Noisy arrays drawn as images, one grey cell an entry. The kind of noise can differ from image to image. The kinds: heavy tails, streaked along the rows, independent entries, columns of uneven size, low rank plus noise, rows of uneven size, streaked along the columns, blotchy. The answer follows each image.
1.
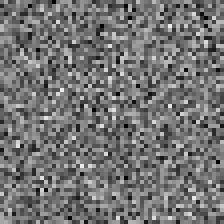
independent entries
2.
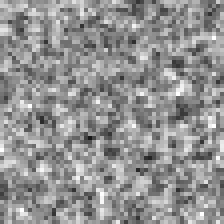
blotchy
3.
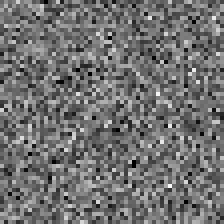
independent entries
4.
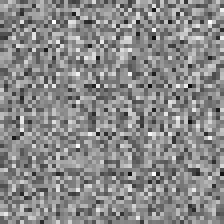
low rank plus noise
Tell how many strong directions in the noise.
two
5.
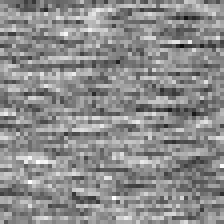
streaked along the rows
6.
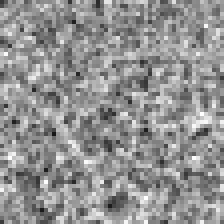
blotchy
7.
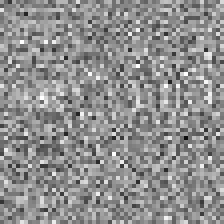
low rank plus noise
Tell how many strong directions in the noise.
two
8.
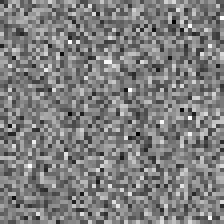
independent entries
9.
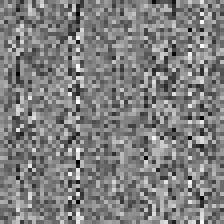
columns of uneven size
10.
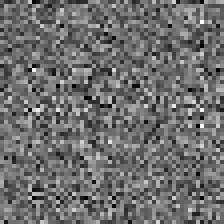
low rank plus noise
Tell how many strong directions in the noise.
two
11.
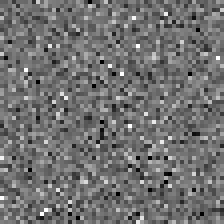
heavy tails
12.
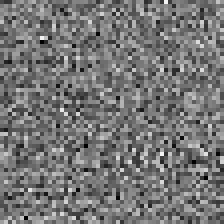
low rank plus noise
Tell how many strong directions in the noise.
five to eight
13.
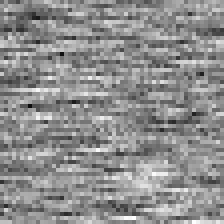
streaked along the rows
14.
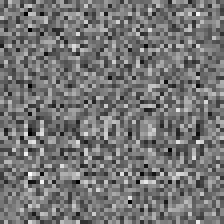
low rank plus noise
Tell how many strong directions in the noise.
one
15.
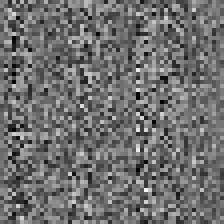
columns of uneven size
